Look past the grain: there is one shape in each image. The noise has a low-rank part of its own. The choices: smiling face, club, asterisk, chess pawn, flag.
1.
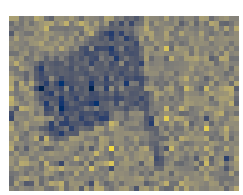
flag
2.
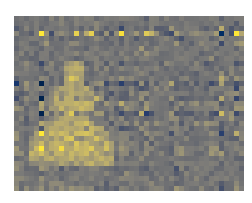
chess pawn
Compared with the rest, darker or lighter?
lighter
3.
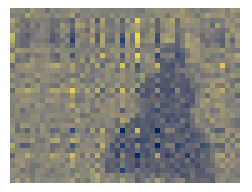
chess pawn
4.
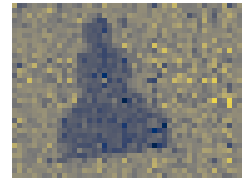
chess pawn
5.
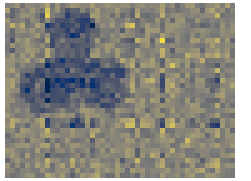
club
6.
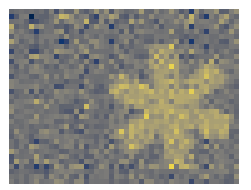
asterisk
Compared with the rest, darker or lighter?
lighter
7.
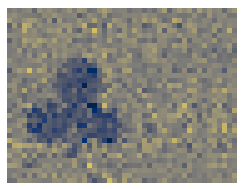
club
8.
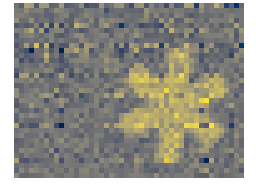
asterisk
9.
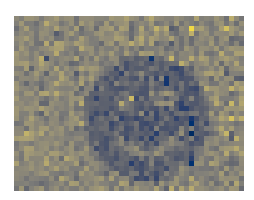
smiling face
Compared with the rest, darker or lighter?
darker
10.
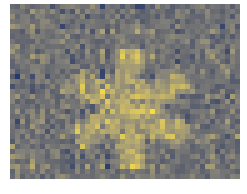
asterisk
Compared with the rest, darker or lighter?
lighter
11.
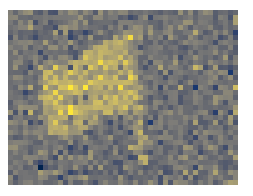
flag
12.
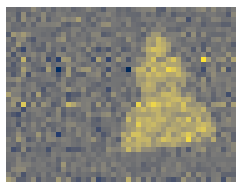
chess pawn
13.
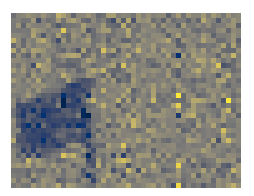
flag
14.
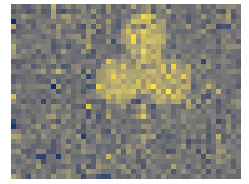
club
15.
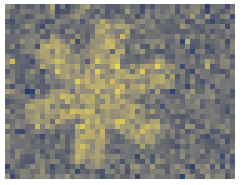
asterisk
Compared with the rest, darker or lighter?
lighter
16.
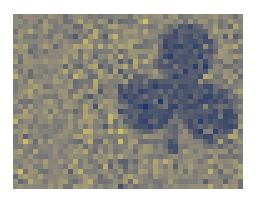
club
